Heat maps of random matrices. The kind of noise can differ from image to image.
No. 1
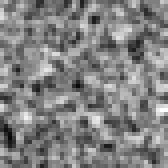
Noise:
blotchy
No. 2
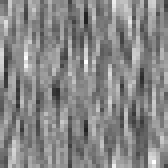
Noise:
streaked along the columns
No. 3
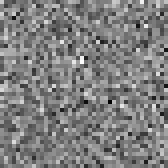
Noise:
independent entries
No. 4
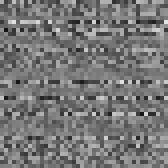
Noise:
rows of uneven size
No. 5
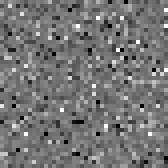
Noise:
heavy tails
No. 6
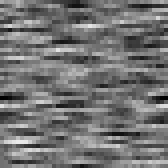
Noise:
streaked along the rows
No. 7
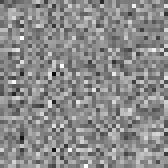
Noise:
low rank plus noise
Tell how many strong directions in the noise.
three or four
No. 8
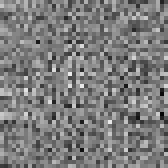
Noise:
low rank plus noise
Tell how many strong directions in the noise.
three or four
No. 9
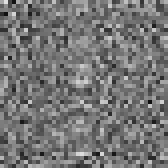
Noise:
low rank plus noise
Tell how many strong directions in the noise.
three or four
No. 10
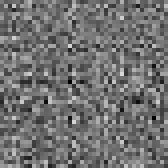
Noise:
low rank plus noise
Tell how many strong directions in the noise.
three or four
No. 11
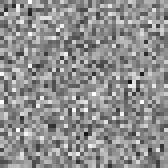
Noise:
independent entries
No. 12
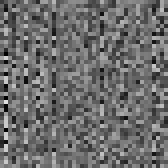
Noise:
columns of uneven size
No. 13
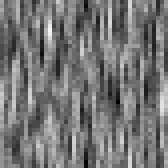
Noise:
streaked along the columns
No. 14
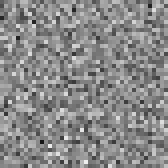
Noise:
independent entries
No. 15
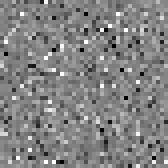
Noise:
heavy tails
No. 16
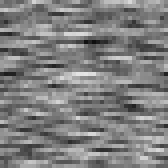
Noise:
streaked along the rows
